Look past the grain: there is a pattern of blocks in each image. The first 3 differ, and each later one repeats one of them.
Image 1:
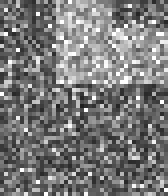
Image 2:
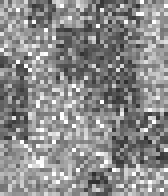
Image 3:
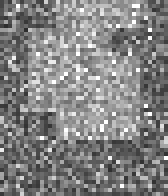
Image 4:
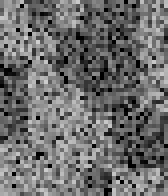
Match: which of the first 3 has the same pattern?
2
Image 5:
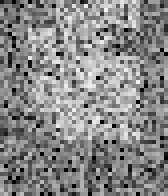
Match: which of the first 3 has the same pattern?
3
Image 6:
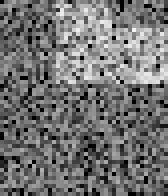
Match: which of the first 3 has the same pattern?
1
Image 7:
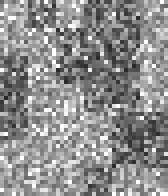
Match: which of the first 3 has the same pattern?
2
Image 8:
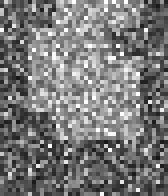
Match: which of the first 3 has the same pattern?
3
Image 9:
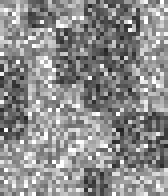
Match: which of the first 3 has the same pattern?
2
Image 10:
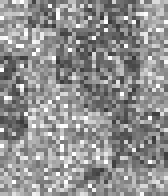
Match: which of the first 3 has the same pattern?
2
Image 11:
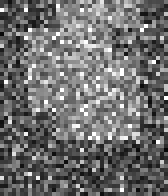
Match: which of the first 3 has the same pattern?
3
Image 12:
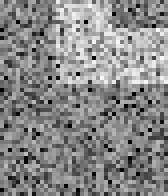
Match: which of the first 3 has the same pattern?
1
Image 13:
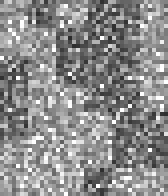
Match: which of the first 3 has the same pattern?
2
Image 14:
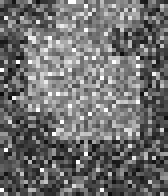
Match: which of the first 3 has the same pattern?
3
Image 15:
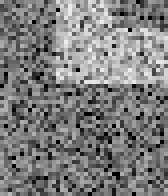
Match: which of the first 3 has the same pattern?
1
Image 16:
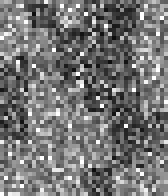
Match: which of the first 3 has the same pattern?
2
